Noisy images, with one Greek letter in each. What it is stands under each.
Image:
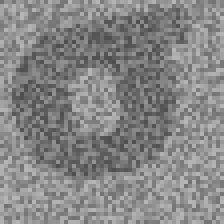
sigma
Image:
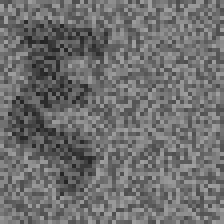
xi
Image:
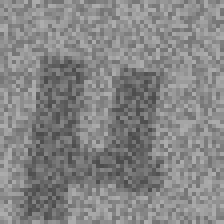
mu
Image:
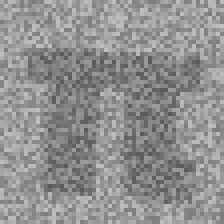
pi
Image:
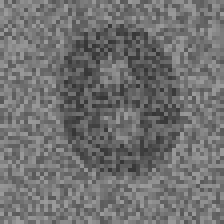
theta
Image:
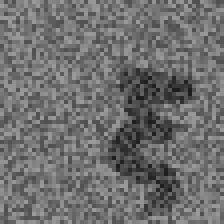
xi
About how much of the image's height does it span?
two thirds
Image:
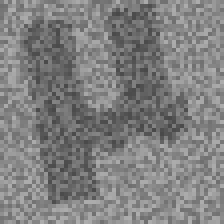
mu
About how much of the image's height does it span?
nearly all
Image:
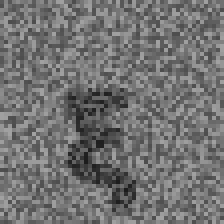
xi
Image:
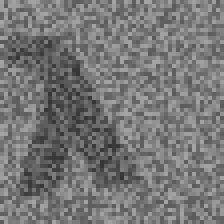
lambda
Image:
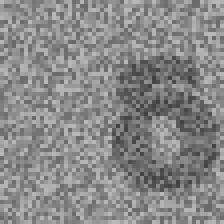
delta
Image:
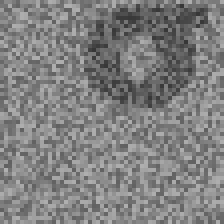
sigma
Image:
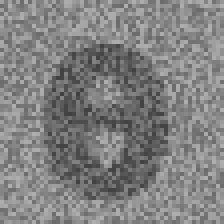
theta
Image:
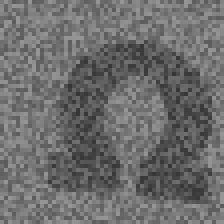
omega
